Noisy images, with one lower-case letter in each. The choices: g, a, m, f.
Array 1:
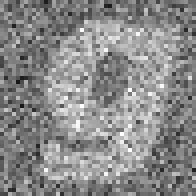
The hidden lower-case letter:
g
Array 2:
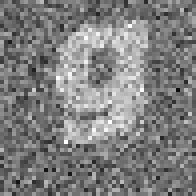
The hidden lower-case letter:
g
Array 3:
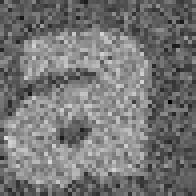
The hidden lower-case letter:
a
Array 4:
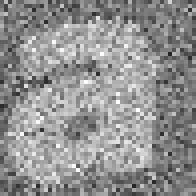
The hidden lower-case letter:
a
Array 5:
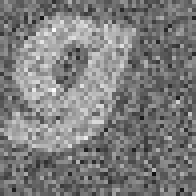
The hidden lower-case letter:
g
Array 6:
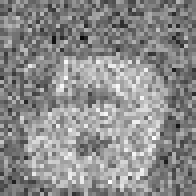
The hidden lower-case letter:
a
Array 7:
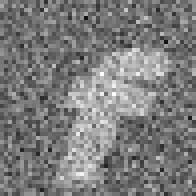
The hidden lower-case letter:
f
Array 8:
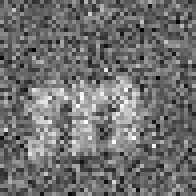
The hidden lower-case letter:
m
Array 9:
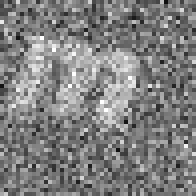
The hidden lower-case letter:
m
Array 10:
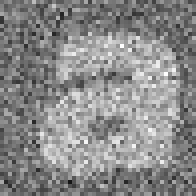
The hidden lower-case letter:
a
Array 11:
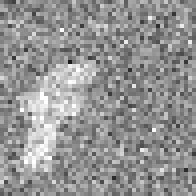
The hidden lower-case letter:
f
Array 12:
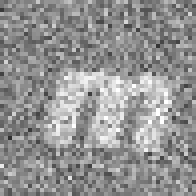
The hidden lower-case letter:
m
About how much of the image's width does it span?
two thirds
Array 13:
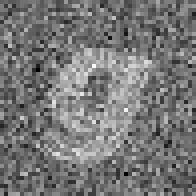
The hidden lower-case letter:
g
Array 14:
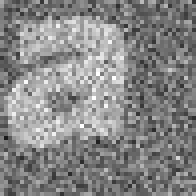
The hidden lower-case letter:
a
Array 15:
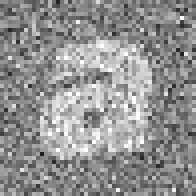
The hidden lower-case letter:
a
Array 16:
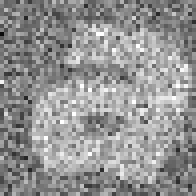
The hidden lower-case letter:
a
